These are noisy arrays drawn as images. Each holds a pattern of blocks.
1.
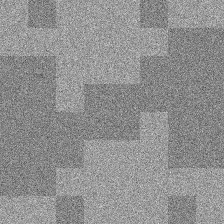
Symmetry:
the same after a half turn
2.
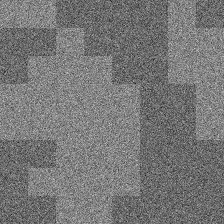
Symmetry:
no symmetry
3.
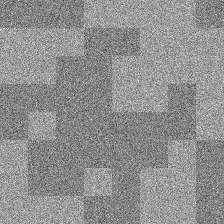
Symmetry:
mirrored about the diagonal from the bottom left
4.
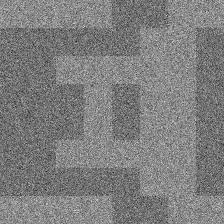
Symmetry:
top and bottom mirror each other
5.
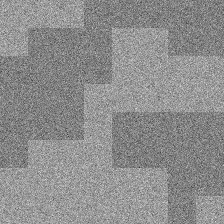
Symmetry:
no symmetry
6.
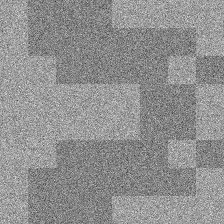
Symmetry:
top and bottom mirror each other
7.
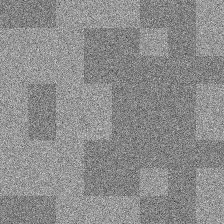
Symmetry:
top and bottom mirror each other
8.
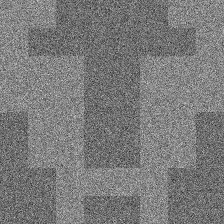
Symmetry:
left and right mirror each other
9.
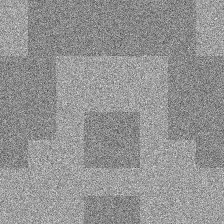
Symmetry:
left and right mirror each other
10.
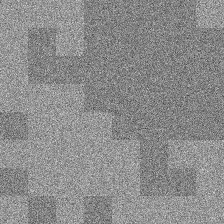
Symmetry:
mirrored about the diagonal from the bottom left
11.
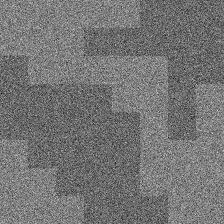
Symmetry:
mirrored about the diagonal from the bottom left
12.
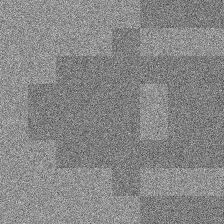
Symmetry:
top and bottom mirror each other
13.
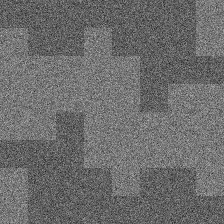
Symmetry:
the same after a half turn
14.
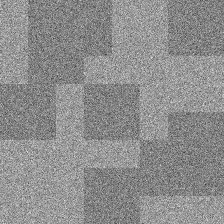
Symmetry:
mirrored about the diagonal from the bottom left
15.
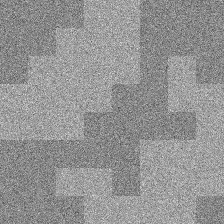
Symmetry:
mirrored about the diagonal from the top left
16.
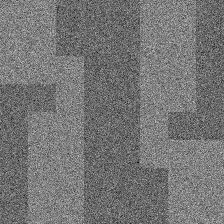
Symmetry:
the same after a half turn
